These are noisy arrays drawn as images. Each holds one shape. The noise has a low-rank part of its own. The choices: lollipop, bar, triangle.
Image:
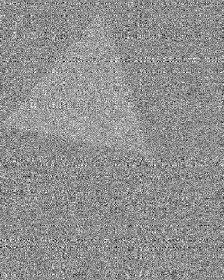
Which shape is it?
triangle
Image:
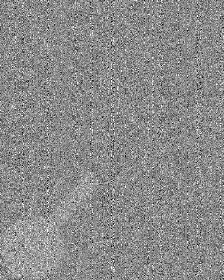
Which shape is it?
lollipop
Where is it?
bottom left
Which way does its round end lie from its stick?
down and left
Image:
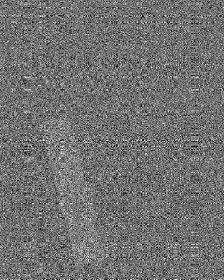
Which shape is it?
bar
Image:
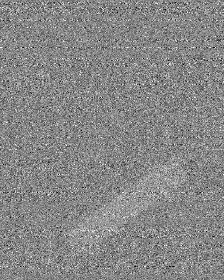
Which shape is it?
bar
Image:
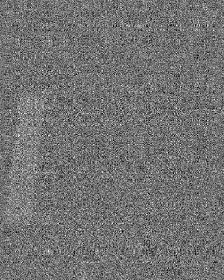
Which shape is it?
bar
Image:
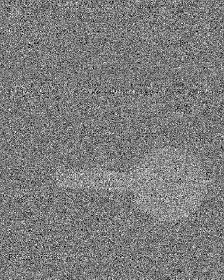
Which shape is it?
lollipop
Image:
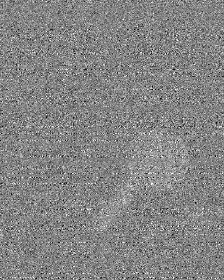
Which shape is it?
lollipop
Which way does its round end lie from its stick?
up and right
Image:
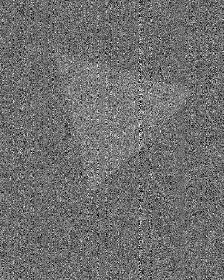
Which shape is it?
triangle
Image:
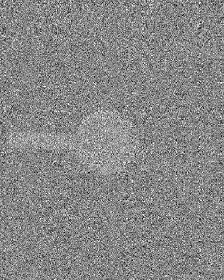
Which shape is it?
lollipop
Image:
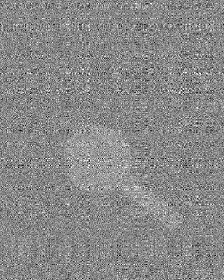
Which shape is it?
lollipop
